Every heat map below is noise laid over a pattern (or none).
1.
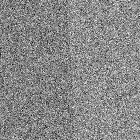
a sharp edge
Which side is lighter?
right
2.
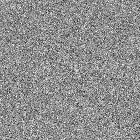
only noise
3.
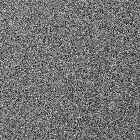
a smooth slope
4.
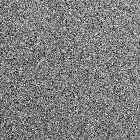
a smooth slope
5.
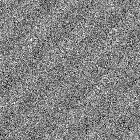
diagonal stripes
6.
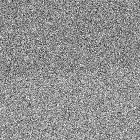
a sharp edge
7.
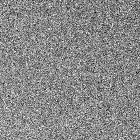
a smooth slope
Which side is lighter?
bottom left
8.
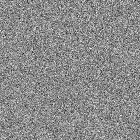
only noise
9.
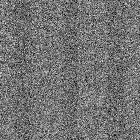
vertical stripes
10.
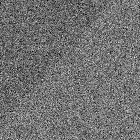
a sharp edge
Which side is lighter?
bottom right
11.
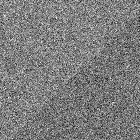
a sharp edge
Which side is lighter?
top left
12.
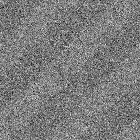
diagonal stripes
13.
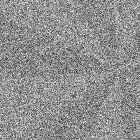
spokes from one point
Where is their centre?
middle right
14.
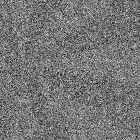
spokes from one point
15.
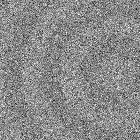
rings round one point
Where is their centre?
middle right
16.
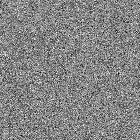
only noise
